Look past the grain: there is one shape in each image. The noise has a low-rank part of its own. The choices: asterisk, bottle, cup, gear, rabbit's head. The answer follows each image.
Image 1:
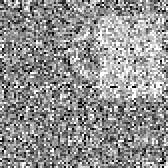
cup
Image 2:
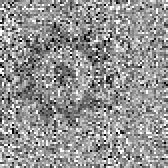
gear
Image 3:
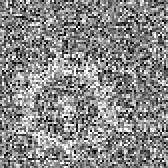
gear
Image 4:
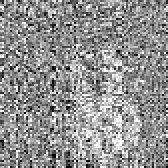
rabbit's head
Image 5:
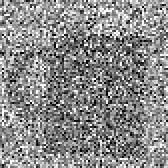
cup
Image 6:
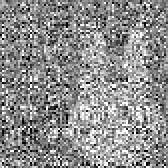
rabbit's head
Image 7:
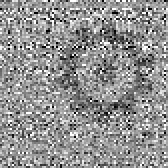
gear
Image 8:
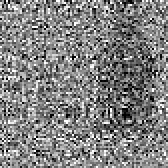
bottle
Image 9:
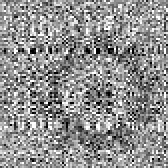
gear
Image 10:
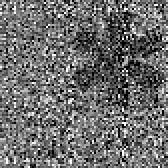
asterisk
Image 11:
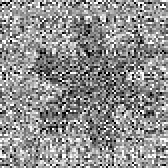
asterisk
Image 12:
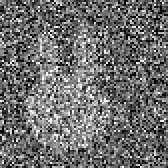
rabbit's head
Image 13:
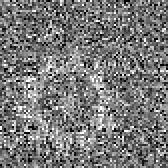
gear
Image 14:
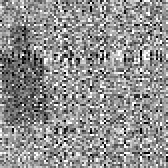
bottle
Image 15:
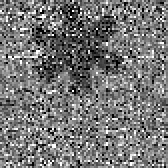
asterisk
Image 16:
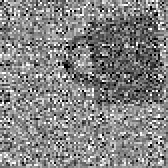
cup
